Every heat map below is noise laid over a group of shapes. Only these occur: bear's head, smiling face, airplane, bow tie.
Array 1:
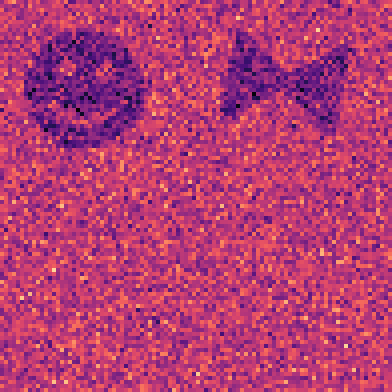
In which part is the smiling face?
top left
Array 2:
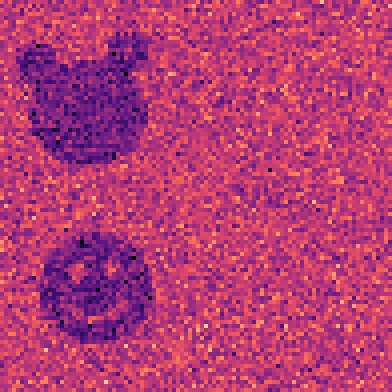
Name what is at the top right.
nothing
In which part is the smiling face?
bottom left
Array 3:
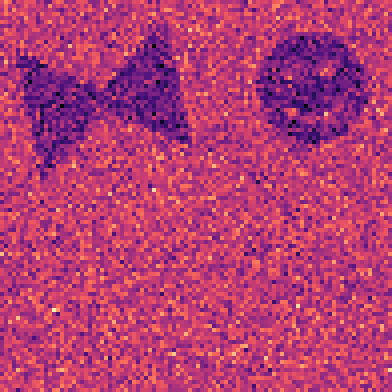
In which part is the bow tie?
top left
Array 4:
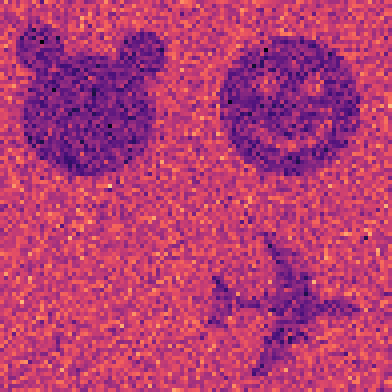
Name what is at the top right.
smiling face
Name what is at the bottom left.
nothing
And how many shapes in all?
3
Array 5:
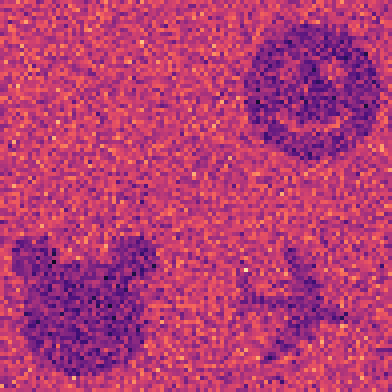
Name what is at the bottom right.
airplane
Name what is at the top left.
nothing
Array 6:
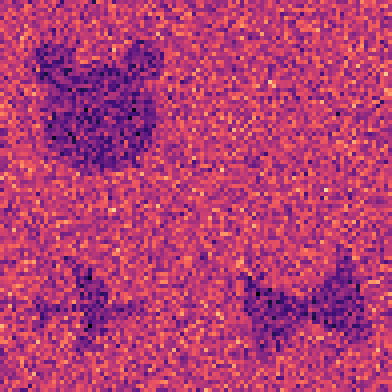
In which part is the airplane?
bottom left
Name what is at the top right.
nothing
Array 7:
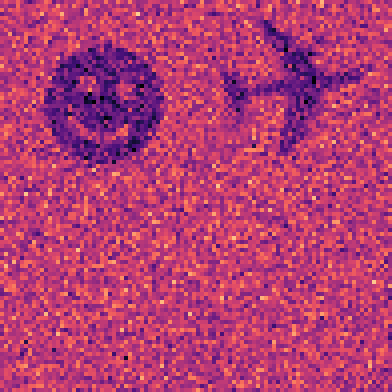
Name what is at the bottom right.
nothing
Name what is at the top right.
airplane
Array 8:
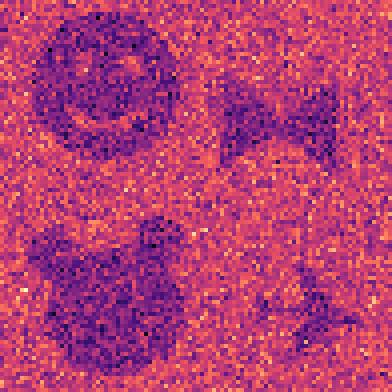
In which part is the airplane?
bottom right
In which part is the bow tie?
top right
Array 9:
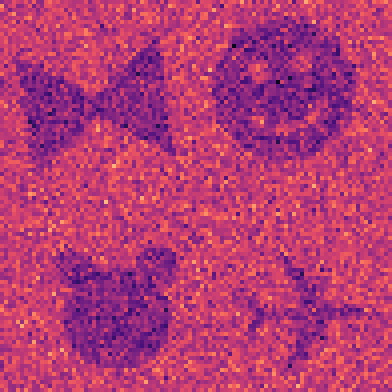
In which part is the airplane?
bottom right
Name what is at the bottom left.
bear's head
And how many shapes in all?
4
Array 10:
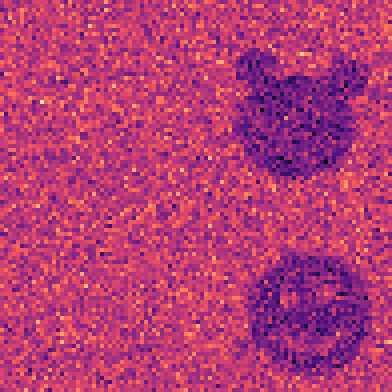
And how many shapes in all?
2
